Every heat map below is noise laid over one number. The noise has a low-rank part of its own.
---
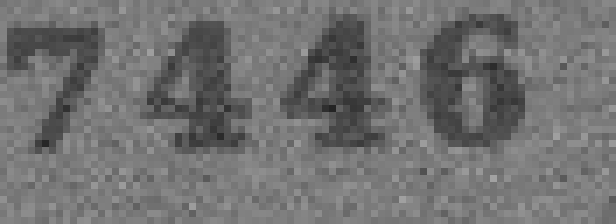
7446
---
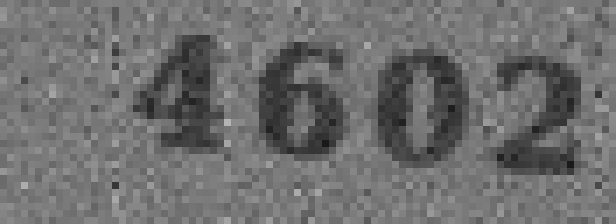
4602
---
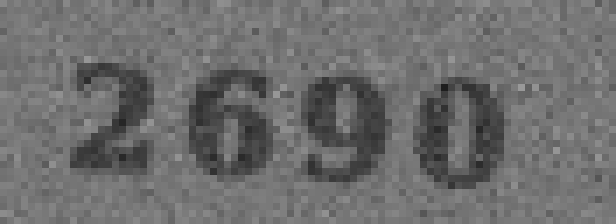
2690
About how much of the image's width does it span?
two thirds
